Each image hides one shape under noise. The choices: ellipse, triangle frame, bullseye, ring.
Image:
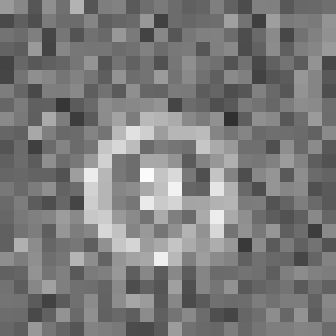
bullseye
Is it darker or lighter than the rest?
lighter
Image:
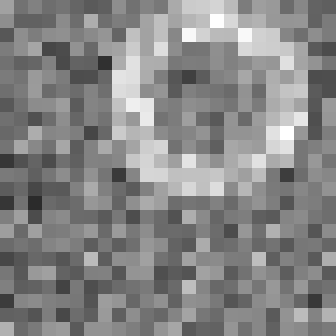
ring
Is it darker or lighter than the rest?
lighter
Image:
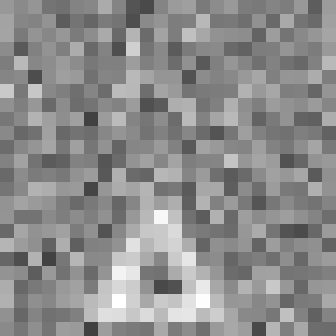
triangle frame
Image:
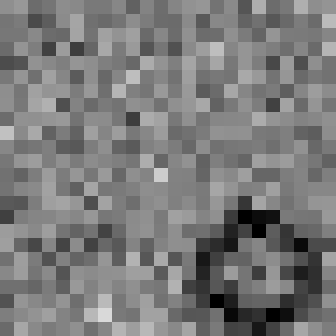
ring
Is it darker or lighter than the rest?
darker
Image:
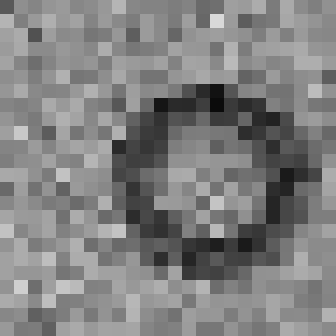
ring
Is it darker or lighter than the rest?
darker
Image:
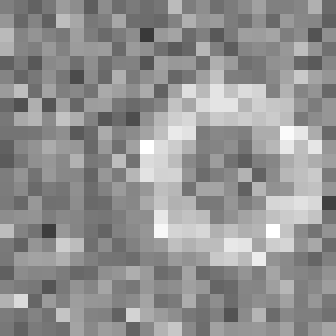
ring
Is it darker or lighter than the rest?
lighter
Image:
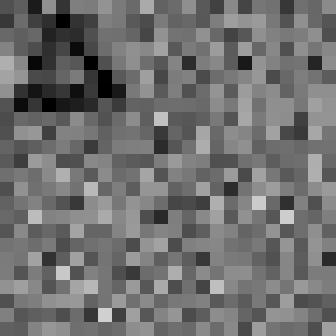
triangle frame
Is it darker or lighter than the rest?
darker
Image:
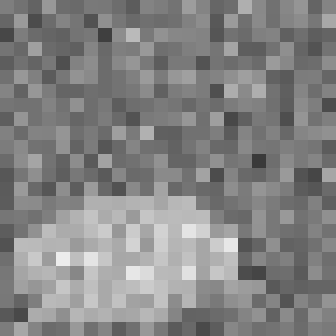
ellipse
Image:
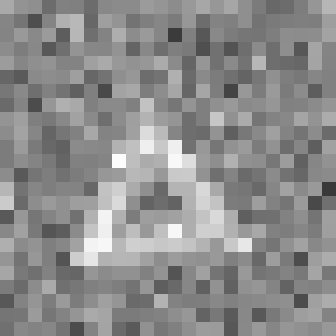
triangle frame
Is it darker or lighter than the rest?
lighter
